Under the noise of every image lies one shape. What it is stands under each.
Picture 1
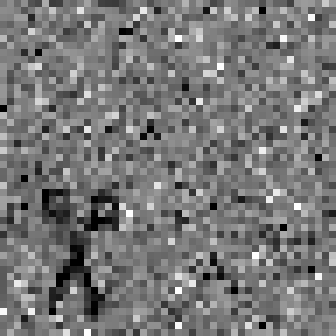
dark pair of scissors, bottom left
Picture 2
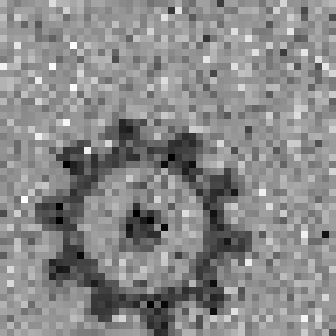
dark gear
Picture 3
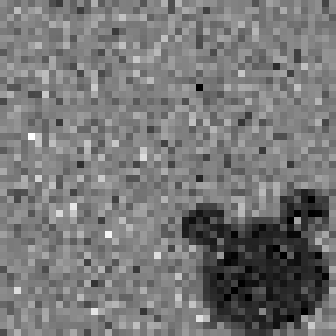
dark bear's head, bottom right
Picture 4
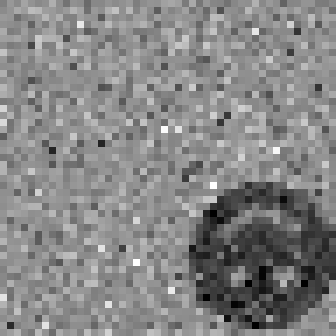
dark smiling face, bottom right
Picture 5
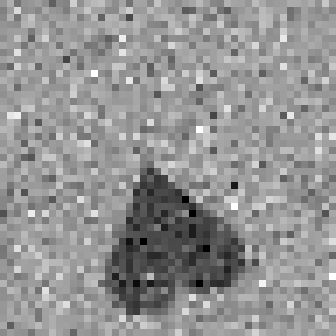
dark heart
